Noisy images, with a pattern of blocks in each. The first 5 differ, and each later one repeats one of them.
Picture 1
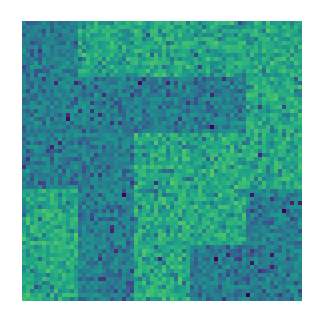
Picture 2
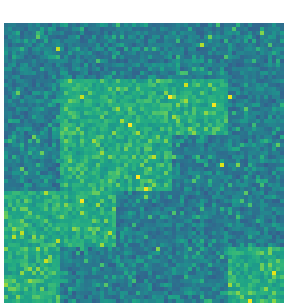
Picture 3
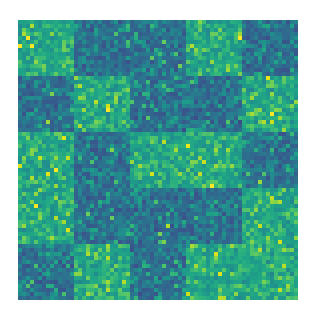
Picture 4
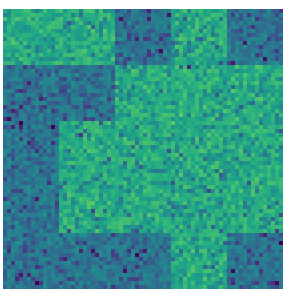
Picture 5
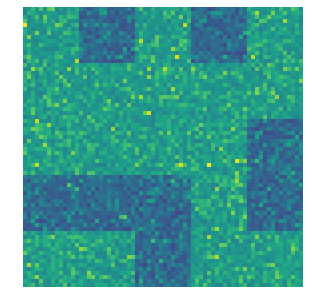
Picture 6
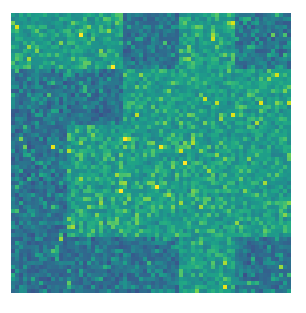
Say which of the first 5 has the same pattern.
4
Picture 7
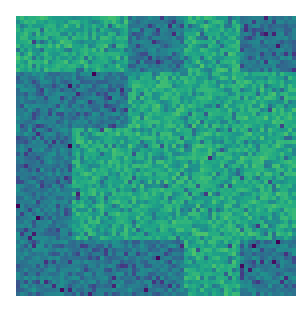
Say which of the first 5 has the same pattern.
4
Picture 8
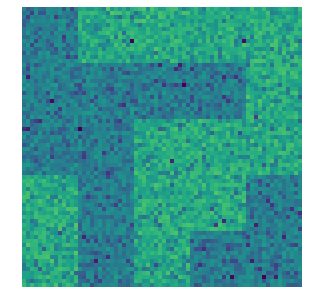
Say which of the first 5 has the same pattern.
1
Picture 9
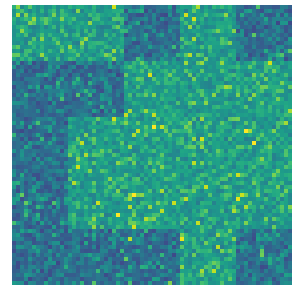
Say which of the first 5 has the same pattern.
4
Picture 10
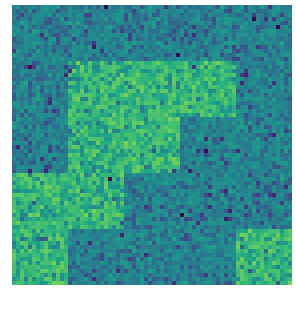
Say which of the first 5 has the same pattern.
2
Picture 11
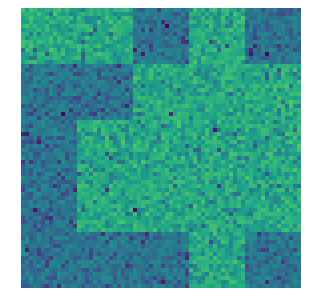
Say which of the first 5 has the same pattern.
4
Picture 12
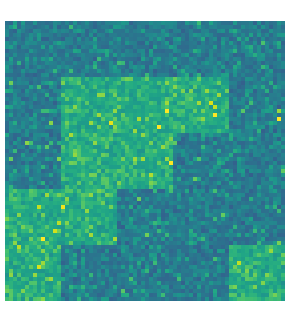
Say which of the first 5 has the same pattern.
2
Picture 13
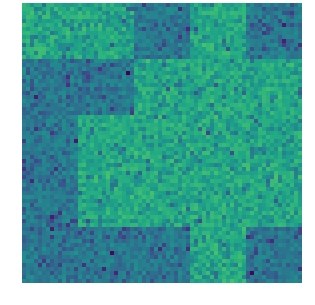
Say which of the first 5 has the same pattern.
4
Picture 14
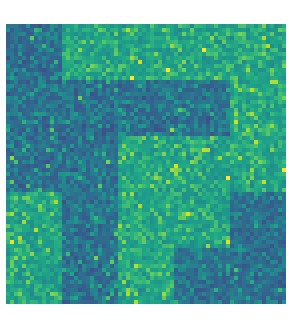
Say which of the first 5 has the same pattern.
1
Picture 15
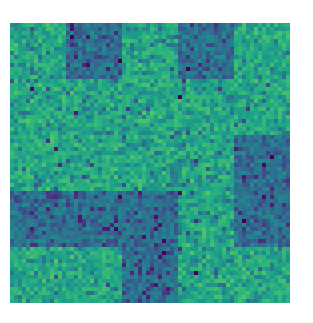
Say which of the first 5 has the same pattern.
5
